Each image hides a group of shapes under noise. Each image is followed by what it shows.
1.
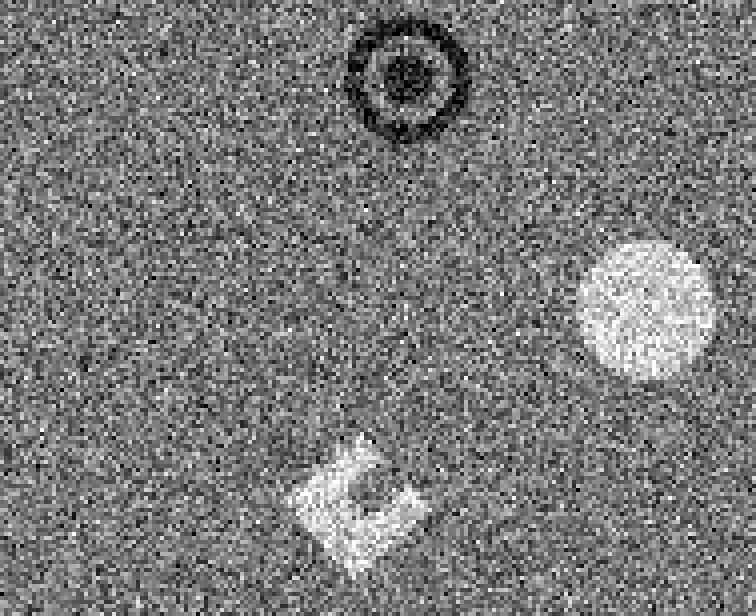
top middle: dark bullseye; middle right: light disc; bottom middle: light square with a notch
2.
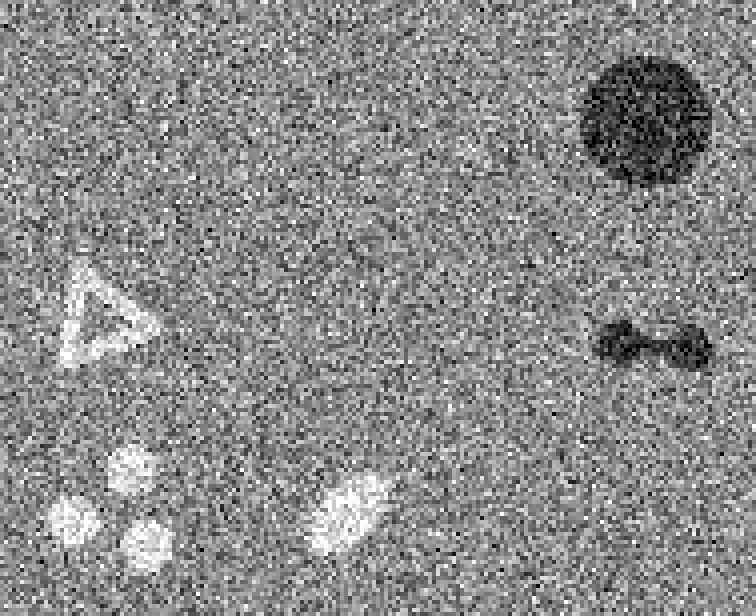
top right: dark disc; middle left: light triangle frame; middle right: dark dumbbell; bottom left: light three dots; bottom middle: light ellipse
